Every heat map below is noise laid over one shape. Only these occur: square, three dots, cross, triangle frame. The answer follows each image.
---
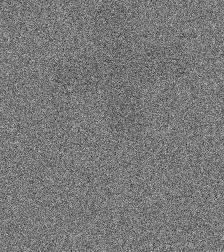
cross
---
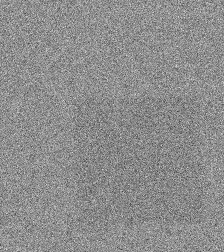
square
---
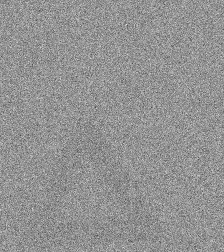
triangle frame
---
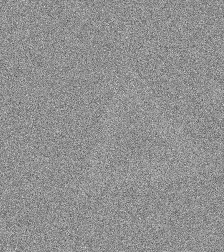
triangle frame
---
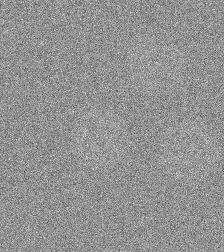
three dots
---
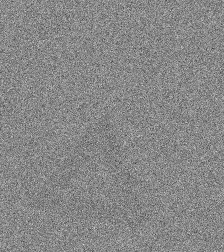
triangle frame
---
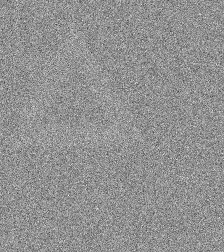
triangle frame
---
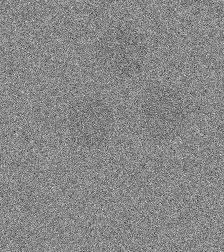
three dots
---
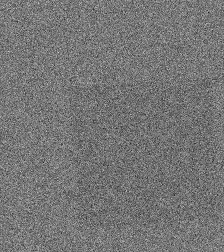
square
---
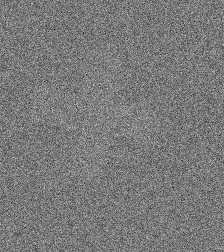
cross
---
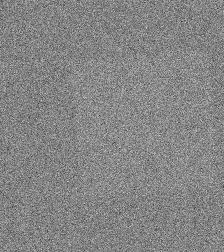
square
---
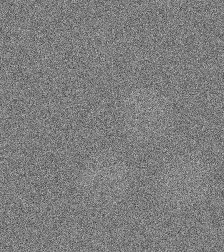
three dots
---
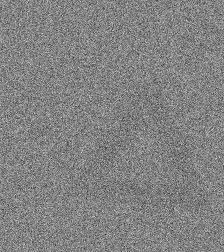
triangle frame
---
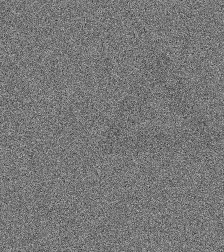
triangle frame
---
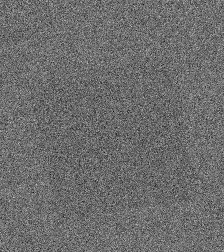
square
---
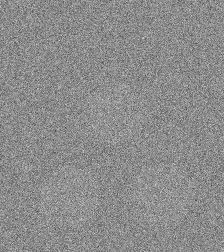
three dots
